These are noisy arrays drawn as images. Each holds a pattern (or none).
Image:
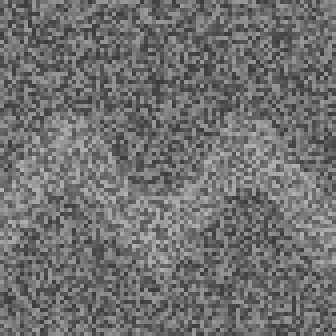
a wavy band
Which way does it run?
left to right
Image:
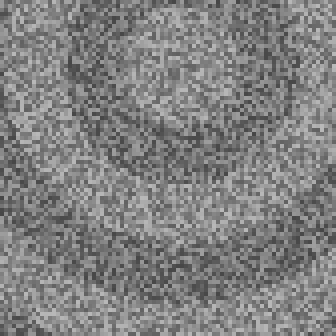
rings round one point
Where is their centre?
top middle
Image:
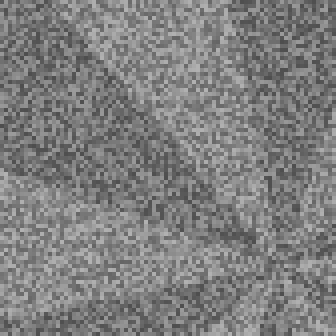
spokes from one point
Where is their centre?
bottom right
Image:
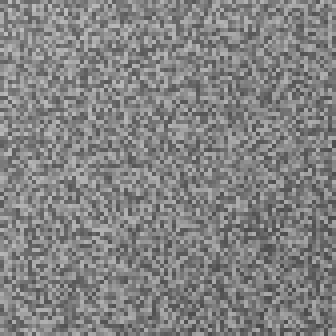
a smooth slope
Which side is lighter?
top left
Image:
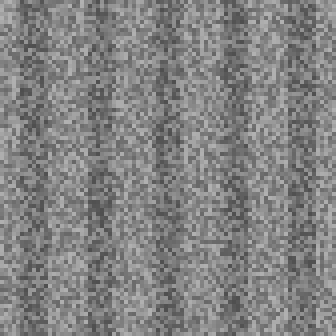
vertical stripes
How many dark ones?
5
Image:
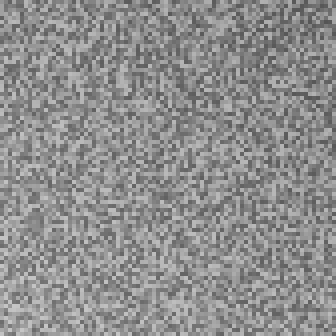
a smooth slope
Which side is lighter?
bottom left
